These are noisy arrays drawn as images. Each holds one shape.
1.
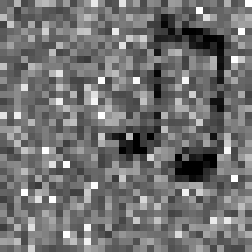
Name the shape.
pair of musical notes
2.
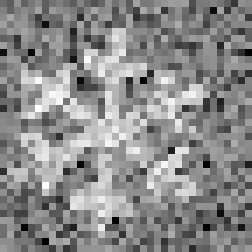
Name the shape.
snowflake
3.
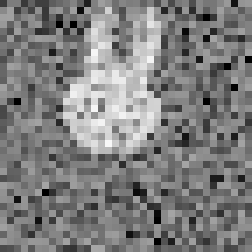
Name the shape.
rabbit's head
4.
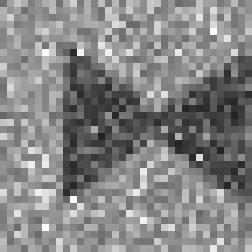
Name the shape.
bow tie
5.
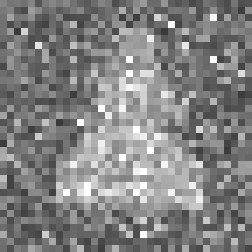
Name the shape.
chess pawn
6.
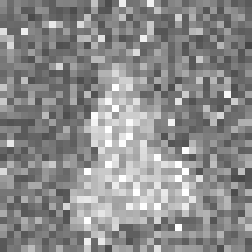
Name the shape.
chess pawn
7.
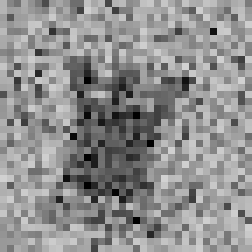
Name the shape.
chess rook
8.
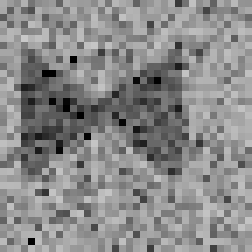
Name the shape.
bow tie
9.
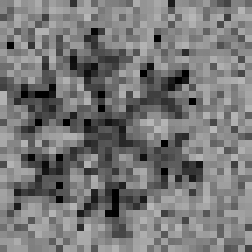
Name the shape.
snowflake
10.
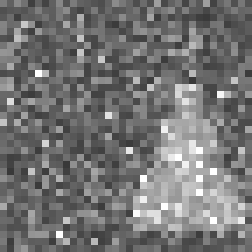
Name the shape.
chess pawn
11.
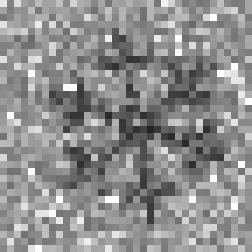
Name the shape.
snowflake
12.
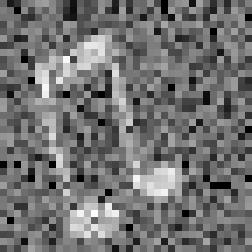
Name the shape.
pair of musical notes
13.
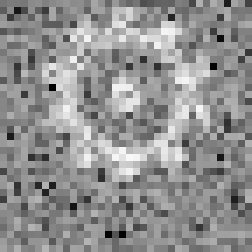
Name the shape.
gear
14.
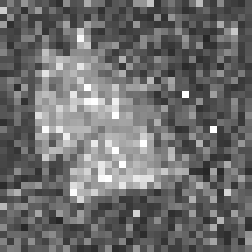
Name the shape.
chess knight
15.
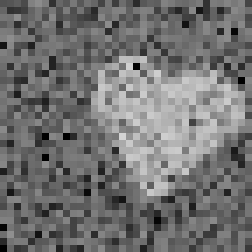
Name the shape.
heart
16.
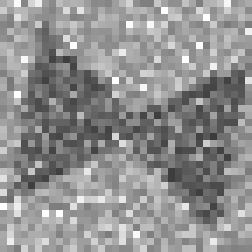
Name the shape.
bow tie
